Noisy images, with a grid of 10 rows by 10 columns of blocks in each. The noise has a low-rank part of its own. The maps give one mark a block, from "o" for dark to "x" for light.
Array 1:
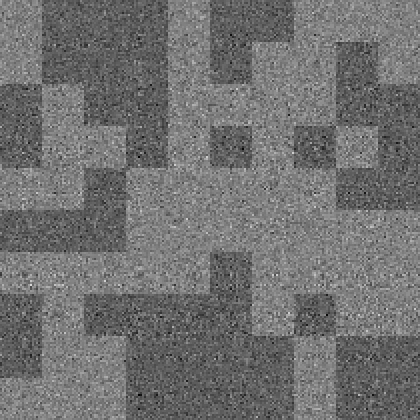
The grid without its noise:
x o o o x o o x x x
x o o o x o x x o x
o x o o x x x x o o
o x x o x o x o x o
x x o x x x x x o o
o o o x x x x x x x
x x x x x o x x x x
o x o o o o x o x x
o x x o o o o x o o
x x x o o o o x o o
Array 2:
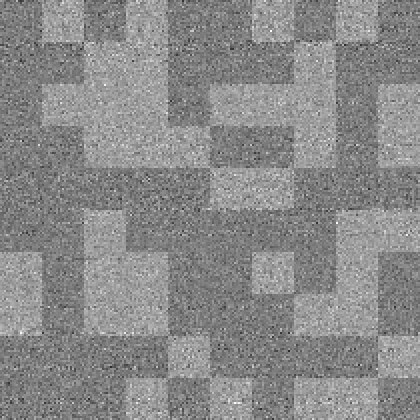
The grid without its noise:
o x o x o o x o x o
o o x x o o o x o o
o x x x o x x x o x
o o x x x o o x o x
o o o o o x x o o o
o o x o o o o o x x
x o x x o o x o x o
x o x x o o o x x o
o o o o x o o o o x
o o o x o x o x x o
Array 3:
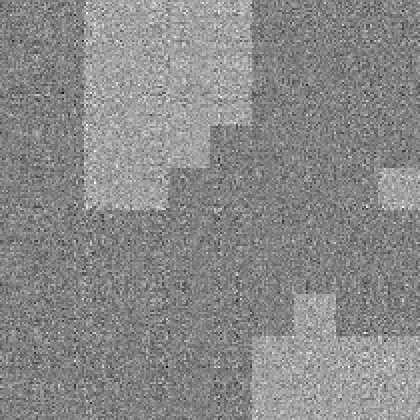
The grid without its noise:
o o x x x x o o o o
o o x x x x o o o o
o o x x x x o o o o
o o x x x o o o o o
o o x x o o o o o x
o o o o o o o o o o
o o o o o o o o o o
o o o o o o o x o o
o o o o o o x x x x
o o o o o o x x x x
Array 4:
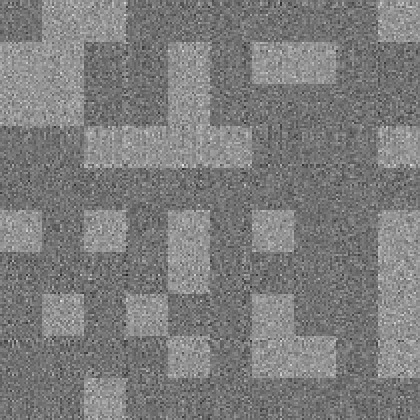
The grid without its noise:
o x x o o o o o o x
x x o o x o x x o o
x x o o x o o o o o
o o x x x x o o o x
o o o o o o o o o o
x o x o x o x o o x
o o o o x o o o o x
o x o x o o x o o x
o o o o x o x x o x
o o x o o o o o o o
